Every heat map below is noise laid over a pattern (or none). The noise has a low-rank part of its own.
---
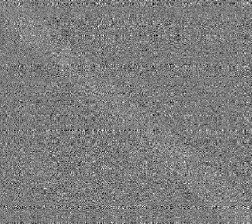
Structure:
a diagonal band
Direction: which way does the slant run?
top left to bottom right
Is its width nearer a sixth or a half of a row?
a sixth
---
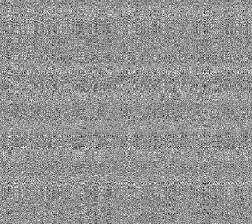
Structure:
bands of rows
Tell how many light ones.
6
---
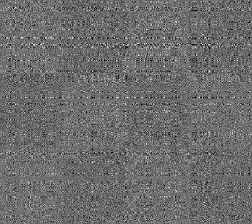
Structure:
a checkerboard
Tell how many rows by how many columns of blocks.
3 by 4
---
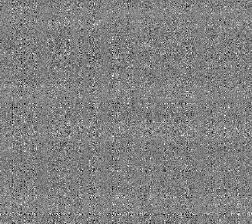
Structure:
bands of rows
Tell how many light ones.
4
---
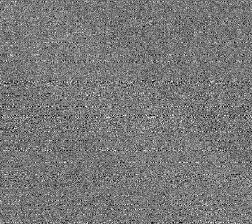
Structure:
a diagonal band
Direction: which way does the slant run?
top left to bottom right
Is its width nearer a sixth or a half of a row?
a half
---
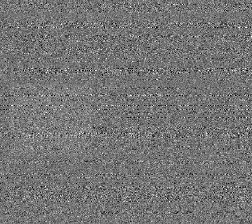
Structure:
one block
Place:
middle left
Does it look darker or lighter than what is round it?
lighter
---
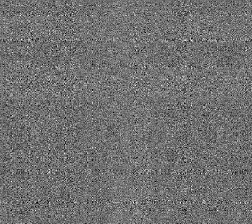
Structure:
bands of rows crossing bands of columns
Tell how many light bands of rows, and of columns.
2 and 1
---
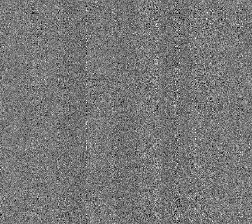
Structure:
bands of columns
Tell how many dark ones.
3
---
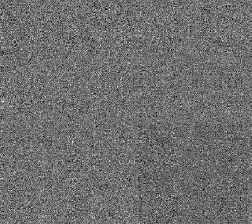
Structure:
one block
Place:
bottom right
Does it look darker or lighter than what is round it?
darker
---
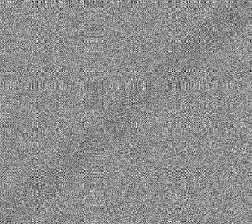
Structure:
a diagonal band
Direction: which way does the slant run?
bottom left to top right
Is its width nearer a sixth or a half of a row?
a sixth
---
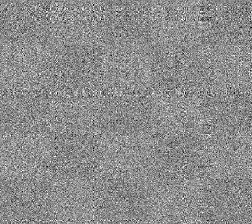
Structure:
a checkerboard
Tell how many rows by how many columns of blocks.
5 by 5
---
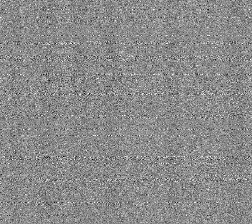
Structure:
bands of columns
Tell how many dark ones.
6
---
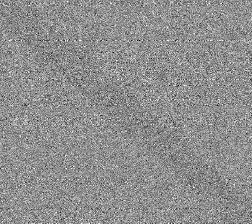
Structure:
a diagonal band
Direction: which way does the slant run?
top left to bottom right
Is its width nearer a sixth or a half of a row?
a sixth
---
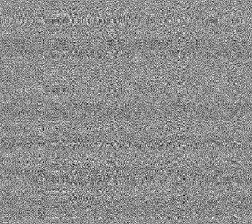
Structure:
bands of rows
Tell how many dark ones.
5
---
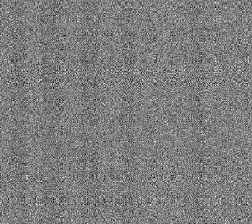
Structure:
bands of columns
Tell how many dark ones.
5
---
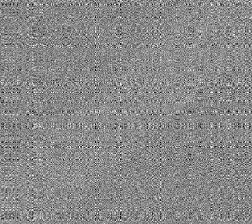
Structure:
a diagonal band
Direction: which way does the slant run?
bottom left to top right
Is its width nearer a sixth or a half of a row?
a half
